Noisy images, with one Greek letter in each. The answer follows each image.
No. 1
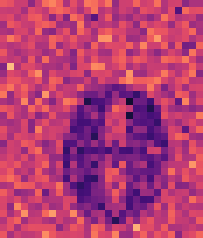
theta
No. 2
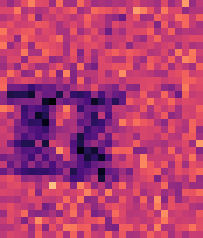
pi
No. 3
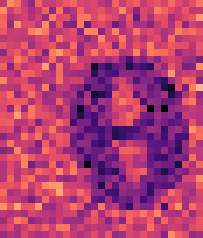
theta
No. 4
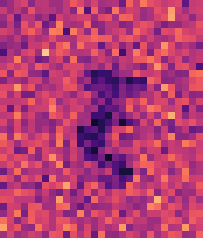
xi
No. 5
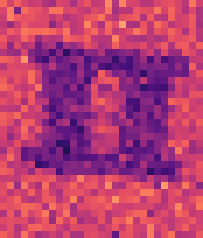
pi
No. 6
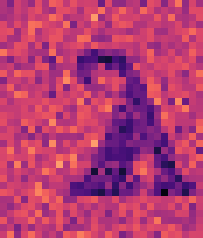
lambda
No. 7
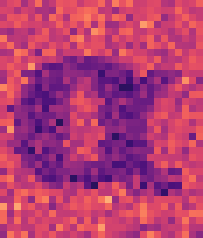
alpha
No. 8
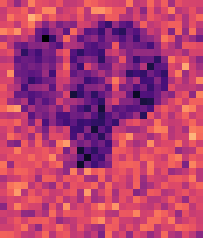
phi
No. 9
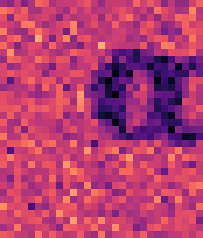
alpha
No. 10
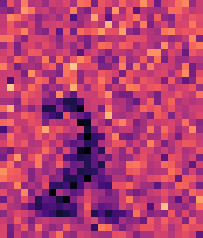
lambda
